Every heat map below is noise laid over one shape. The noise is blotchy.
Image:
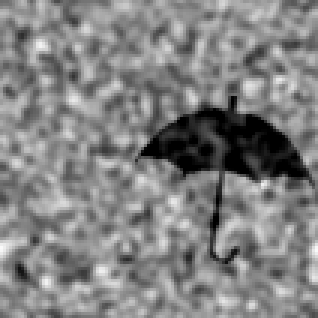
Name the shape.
umbrella
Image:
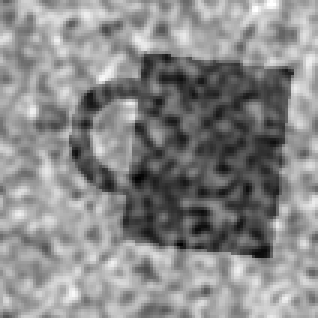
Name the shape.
cup
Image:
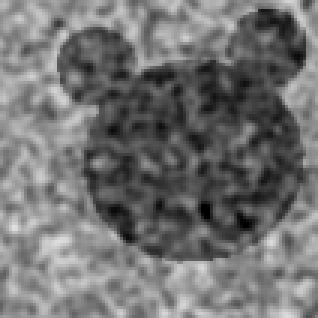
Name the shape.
bear's head
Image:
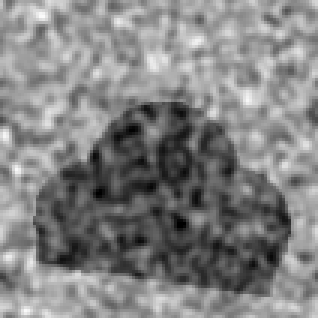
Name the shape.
cloud
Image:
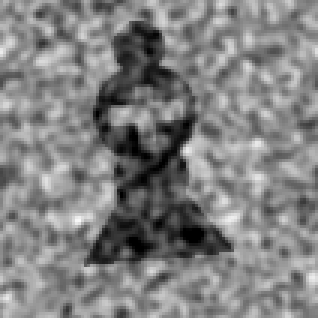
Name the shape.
chess bishop
